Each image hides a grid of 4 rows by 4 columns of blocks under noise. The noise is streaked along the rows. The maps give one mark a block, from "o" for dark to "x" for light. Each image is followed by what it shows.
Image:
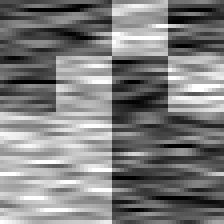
o o x o
o x o x
x x o o
x x o o
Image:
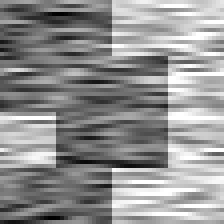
o o x x
o o o x
x o o x
o o x x
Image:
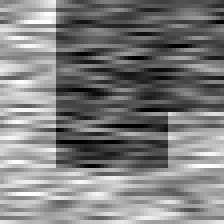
x o o o
x o o o
x o o x
x x x x
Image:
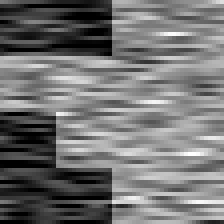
o o x x
x x x x
o x x x
o o x x
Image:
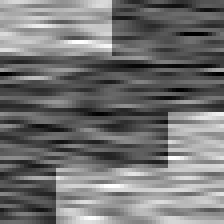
x x o o
o o o o
o o o x
o x x x
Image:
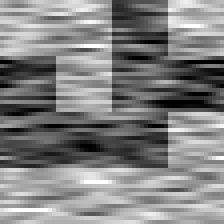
x x o x
o x o o
o o o x
x x x x
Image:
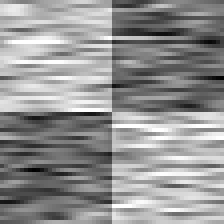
x x o o
x x o o
o o x x
o o x x
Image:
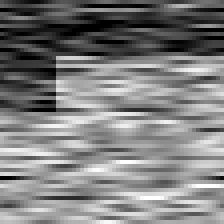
o o o o
o x x x
x x x x
x x x x
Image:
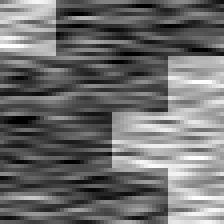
x o o o
o o o x
o o x x
o o o x
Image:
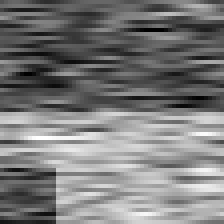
o o o o
o o o o
x x x x
o x x x
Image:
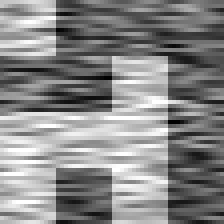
x o o o
o o x o
x x x o
x o x o
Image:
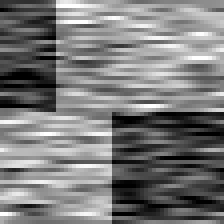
o x x x
o x x x
x x o o
x x o o
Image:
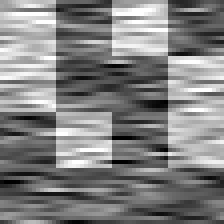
x o x o
x o o x
o x o x
o o o o
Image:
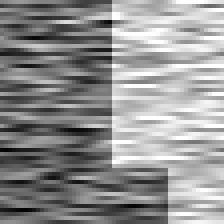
o o x x
o o x x
o o x x
o o o x
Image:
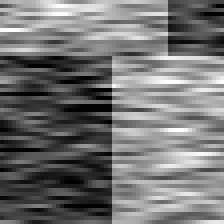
x x x o
o o x x
o o x x
o o x x
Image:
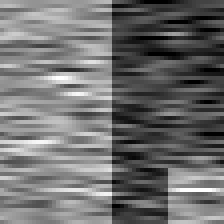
x x o o
x x o o
x x o o
x x o x
